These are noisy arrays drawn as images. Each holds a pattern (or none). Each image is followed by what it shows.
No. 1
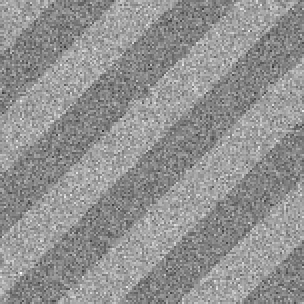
diagonal stripes
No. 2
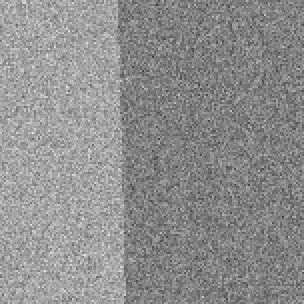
a sharp edge
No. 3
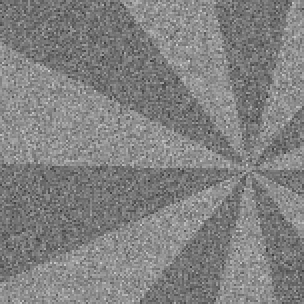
spokes from one point
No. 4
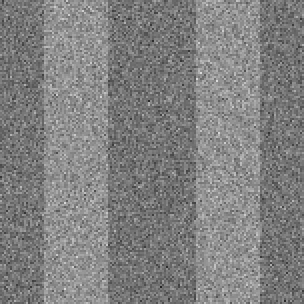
vertical stripes
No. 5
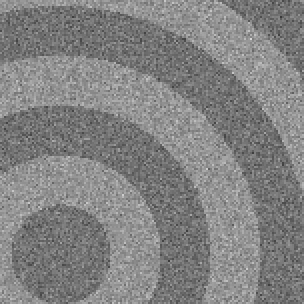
rings round one point
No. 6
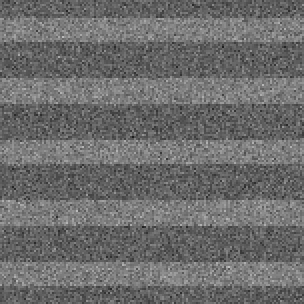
horizontal stripes
